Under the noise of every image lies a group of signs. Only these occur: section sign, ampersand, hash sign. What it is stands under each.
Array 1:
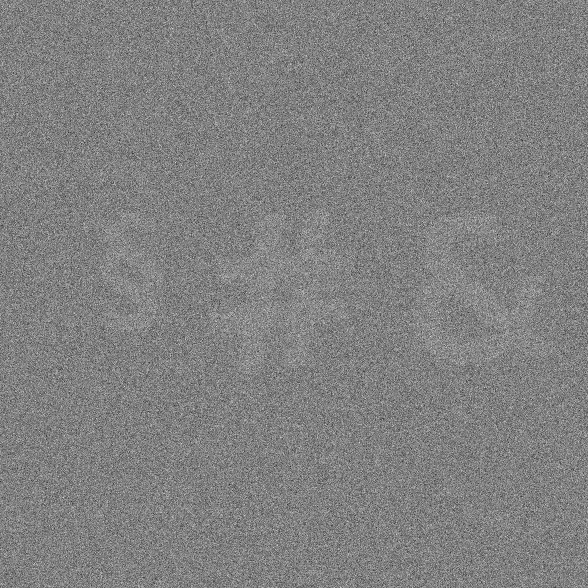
middle left: section sign; centre: hash sign; middle right: ampersand
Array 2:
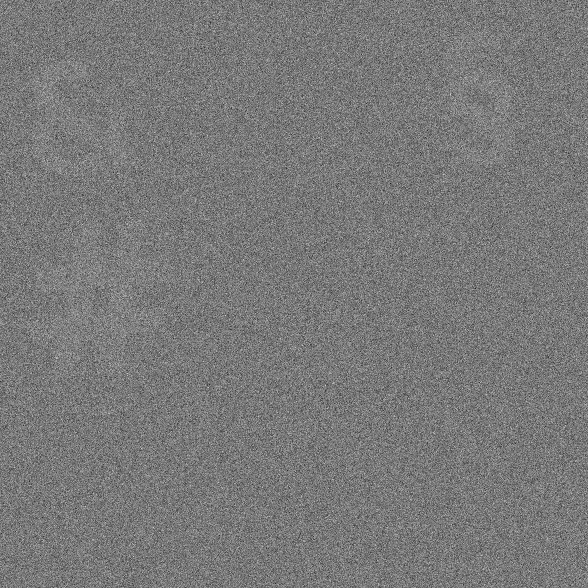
top left: ampersand; top right: section sign; middle left: hash sign
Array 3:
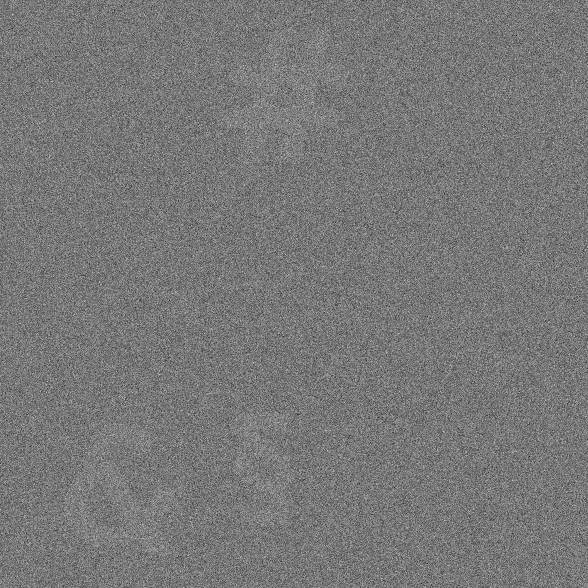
top middle: hash sign; bottom left: ampersand; bottom middle: section sign
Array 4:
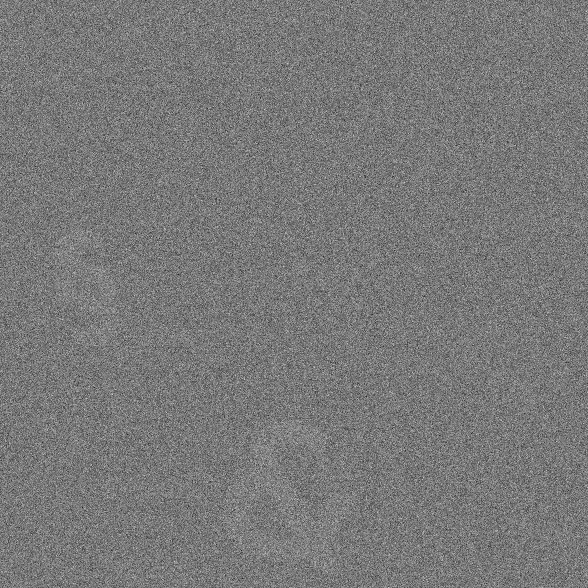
middle left: section sign; bottom middle: ampersand
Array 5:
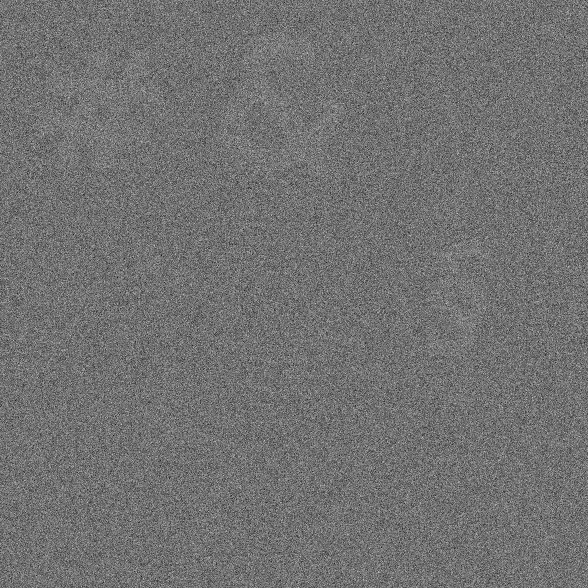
top left: hash sign; top middle: ampersand; middle right: section sign
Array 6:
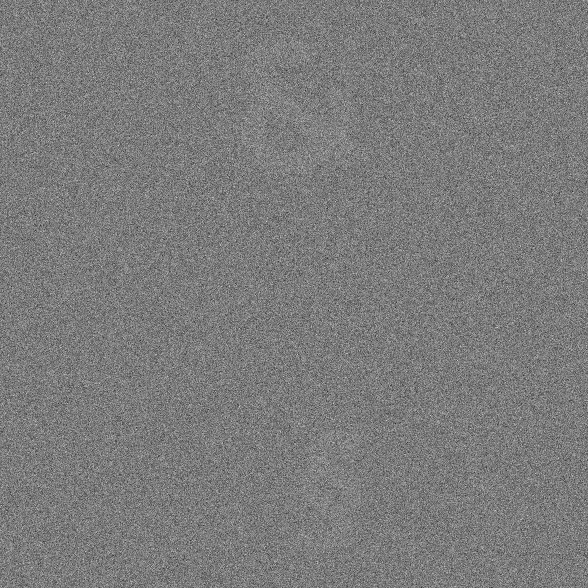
top middle: ampersand; bottom middle: section sign
